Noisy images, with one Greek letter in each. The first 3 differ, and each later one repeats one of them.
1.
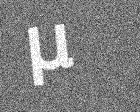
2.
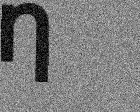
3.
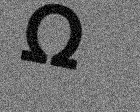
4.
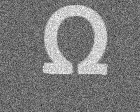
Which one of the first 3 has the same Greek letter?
3
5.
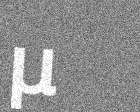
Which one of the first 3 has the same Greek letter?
1
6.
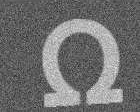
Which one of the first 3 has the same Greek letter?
3
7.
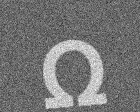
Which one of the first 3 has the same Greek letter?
3
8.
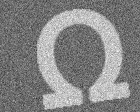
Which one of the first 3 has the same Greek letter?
3
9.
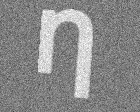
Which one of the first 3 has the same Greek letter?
2
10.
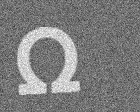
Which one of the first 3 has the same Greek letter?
3
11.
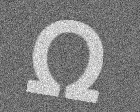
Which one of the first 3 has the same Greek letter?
3
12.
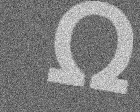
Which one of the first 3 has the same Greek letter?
3
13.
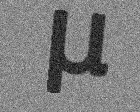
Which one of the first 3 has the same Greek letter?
1
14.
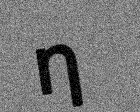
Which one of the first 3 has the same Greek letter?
2
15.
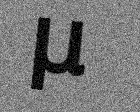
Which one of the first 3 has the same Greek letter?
1
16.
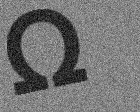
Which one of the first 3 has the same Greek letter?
3
